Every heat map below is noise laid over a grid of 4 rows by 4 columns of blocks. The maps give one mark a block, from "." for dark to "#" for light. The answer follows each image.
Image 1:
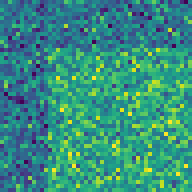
. . . .
. # # #
. # # #
. # # #
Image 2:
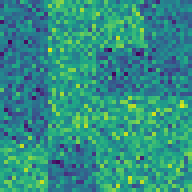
. # # .
. # . .
. # # #
# . # #
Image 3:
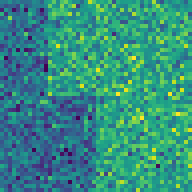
. # # #
. # # #
. . # #
. . # #
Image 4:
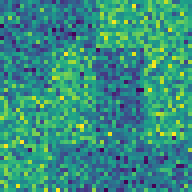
. . # #
. # . #
# # . #
# . . .
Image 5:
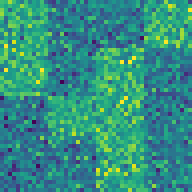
# . . #
# . # .
. # # .
. . # .
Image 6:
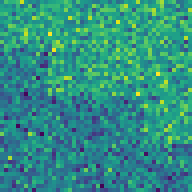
# # # #
. # # #
. . . #
. . . .
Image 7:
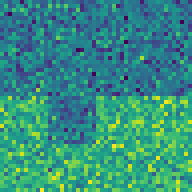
. . . .
. . . .
# . # #
# # # #
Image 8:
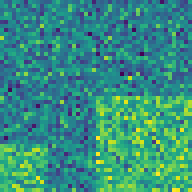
. . . .
. . . .
. . # #
# . # #
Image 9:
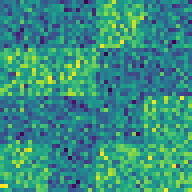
. . # .
# # . .
. . . #
# . # #
